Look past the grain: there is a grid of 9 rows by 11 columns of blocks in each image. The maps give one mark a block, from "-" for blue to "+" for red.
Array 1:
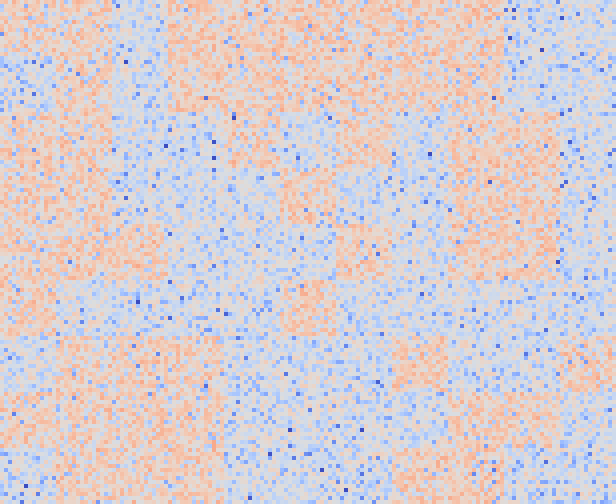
+ + - + + + + + + - -
- + - + + + + + + - -
+ + - - + - + - + + -
+ + - - - + - - + + -
+ + + - - - + - + + -
+ - - - - + - - - - -
- + + + - - - + - - +
+ + + + - - - - + + -
- + + + - - - + + - -
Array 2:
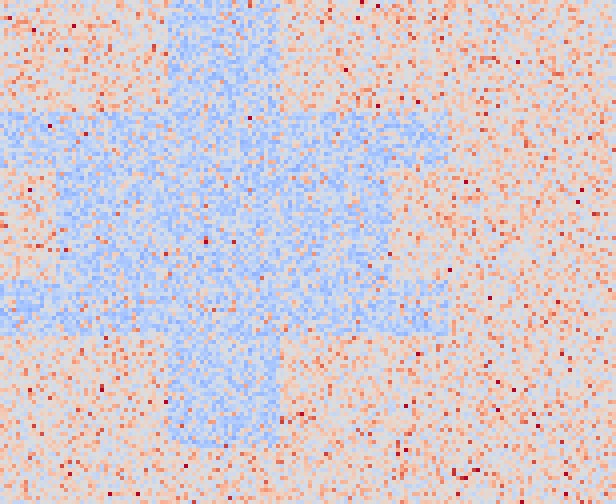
+ + + - - + + + + + +
+ + + - - + + + + + +
- - - - - - - - + + +
+ - - - - - - + + + +
+ - - - - - - + + + +
- - - - - - - - + + +
+ + + - - + + + + + +
+ + + - - + + + + + +
+ + + + + + + + + + +
